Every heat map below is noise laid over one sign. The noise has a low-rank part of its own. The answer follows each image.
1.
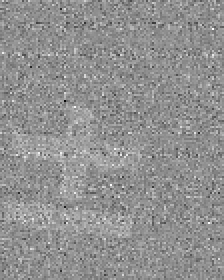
plus-minus sign
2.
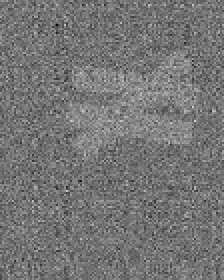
not-equal sign
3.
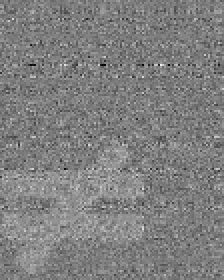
not-equal sign
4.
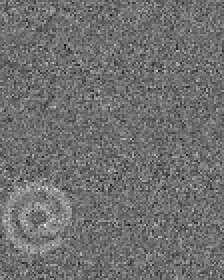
at sign
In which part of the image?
bottom left
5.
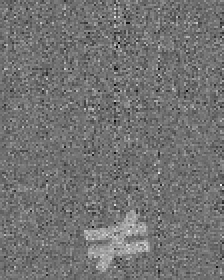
not-equal sign
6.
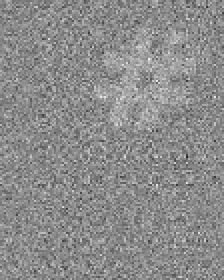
hash sign
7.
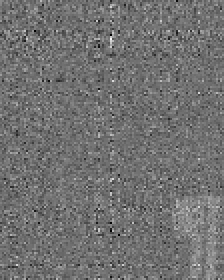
pilcrow
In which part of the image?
bottom right
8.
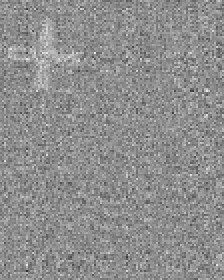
plus sign
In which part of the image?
top left
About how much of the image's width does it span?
a third
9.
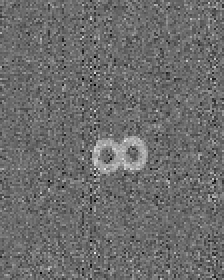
infinity sign
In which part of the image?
centre
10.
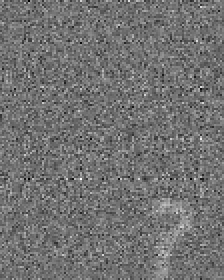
question mark
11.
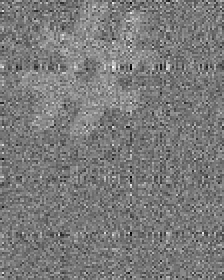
hash sign
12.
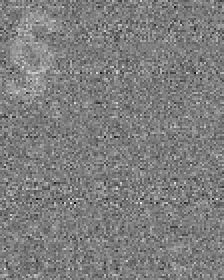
section sign
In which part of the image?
top left
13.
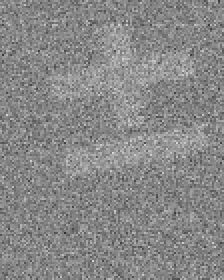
plus-minus sign
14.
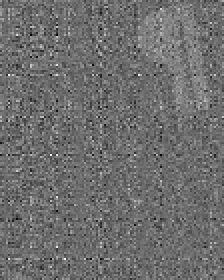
pilcrow
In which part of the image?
top right
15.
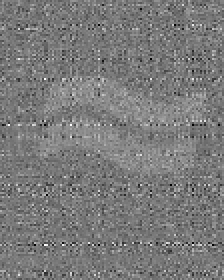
approximately sign
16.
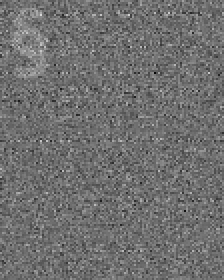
section sign
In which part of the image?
top left
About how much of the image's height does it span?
a quarter
